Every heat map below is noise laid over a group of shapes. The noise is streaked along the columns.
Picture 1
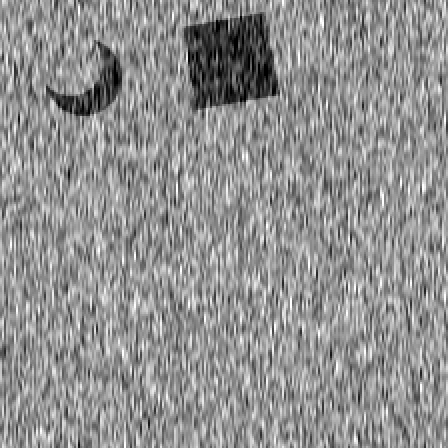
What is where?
top left: dark crescent; top middle: dark square
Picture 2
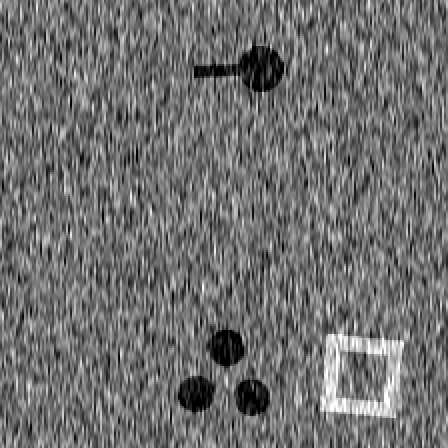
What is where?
top middle: dark lollipop; bottom middle: dark three dots; bottom right: light square frame
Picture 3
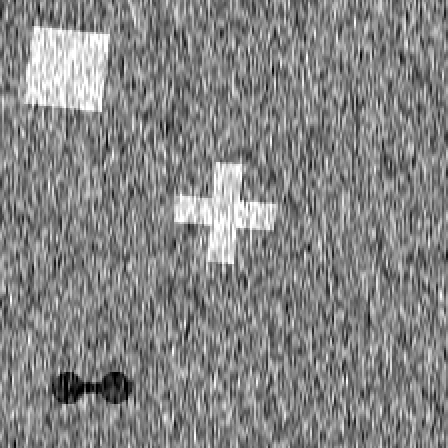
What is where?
top left: light square; centre: light cross; bottom left: dark dumbbell
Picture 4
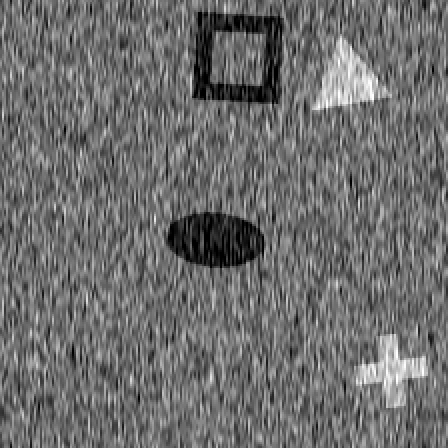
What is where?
top middle: dark square frame; top right: light triangle; centre: dark ellipse; bottom right: light cross
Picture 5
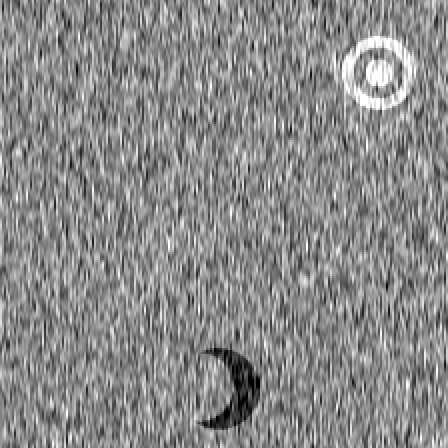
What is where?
top right: light bullseye; bottom middle: dark crescent
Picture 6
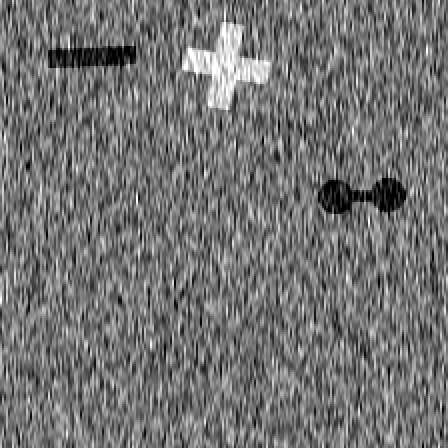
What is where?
top left: dark bar; top middle: light cross; middle right: dark dumbbell
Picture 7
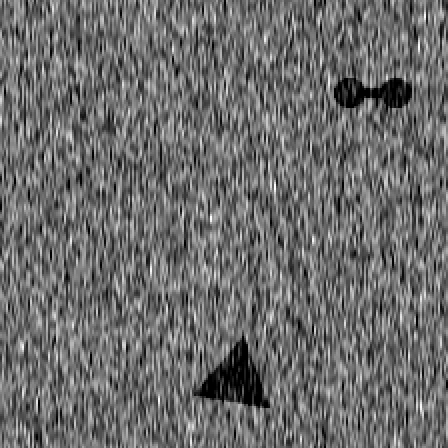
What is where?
top right: dark dumbbell; bottom middle: dark triangle
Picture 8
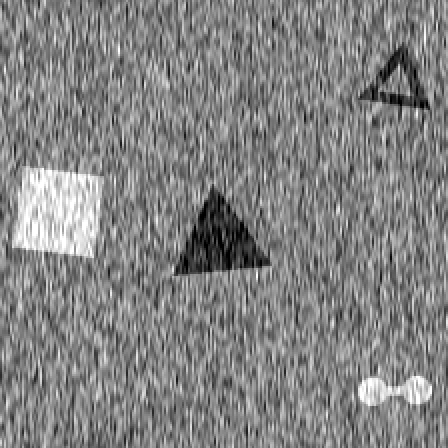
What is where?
top right: dark triangle frame; middle left: light square; centre: dark triangle; bottom right: light dumbbell
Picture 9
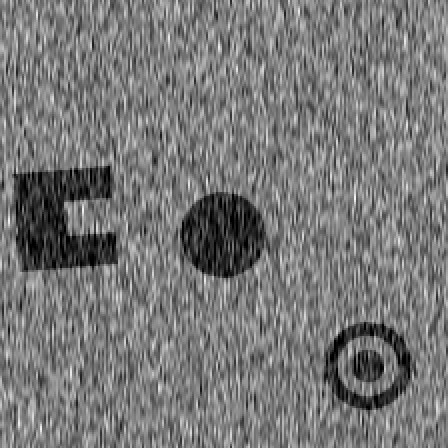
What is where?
middle left: dark square with a notch; centre: dark disc; bottom right: dark bullseye
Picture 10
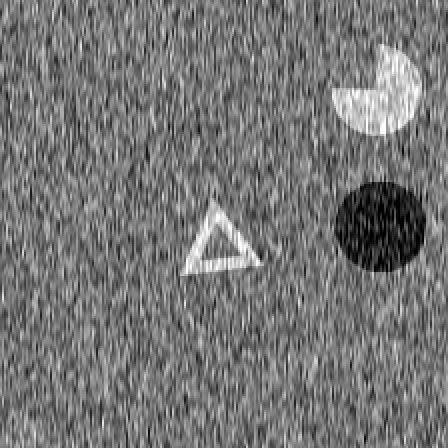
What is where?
top right: light disc with a wedge cut out; centre: light triangle frame; middle right: dark disc
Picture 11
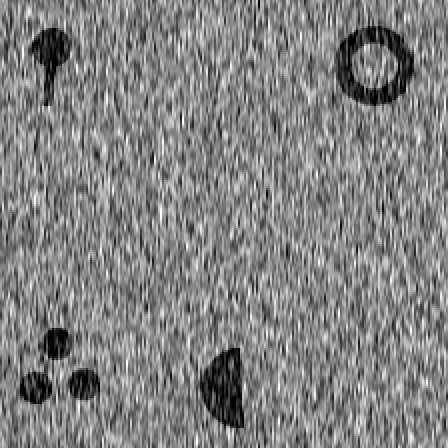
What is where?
top left: dark lollipop; top right: dark ring; bottom left: dark three dots; bottom middle: dark half disc
